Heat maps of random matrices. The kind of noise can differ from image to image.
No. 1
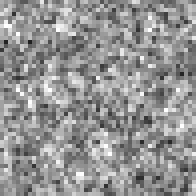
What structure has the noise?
blotchy
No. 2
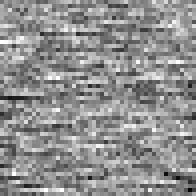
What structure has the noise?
streaked along the rows
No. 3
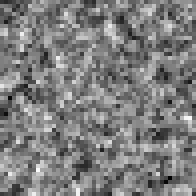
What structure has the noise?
blotchy
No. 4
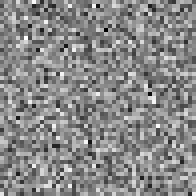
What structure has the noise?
independent entries
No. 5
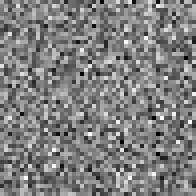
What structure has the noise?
low rank plus noise
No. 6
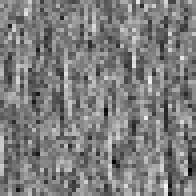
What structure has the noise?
streaked along the columns
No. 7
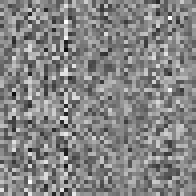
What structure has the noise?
columns of uneven size
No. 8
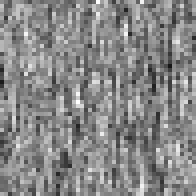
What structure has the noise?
streaked along the columns
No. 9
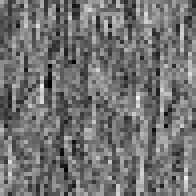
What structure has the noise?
streaked along the columns
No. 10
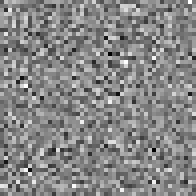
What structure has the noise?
low rank plus noise
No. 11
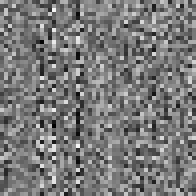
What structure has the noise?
columns of uneven size
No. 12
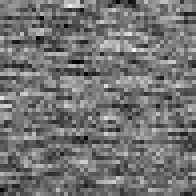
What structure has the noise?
streaked along the rows
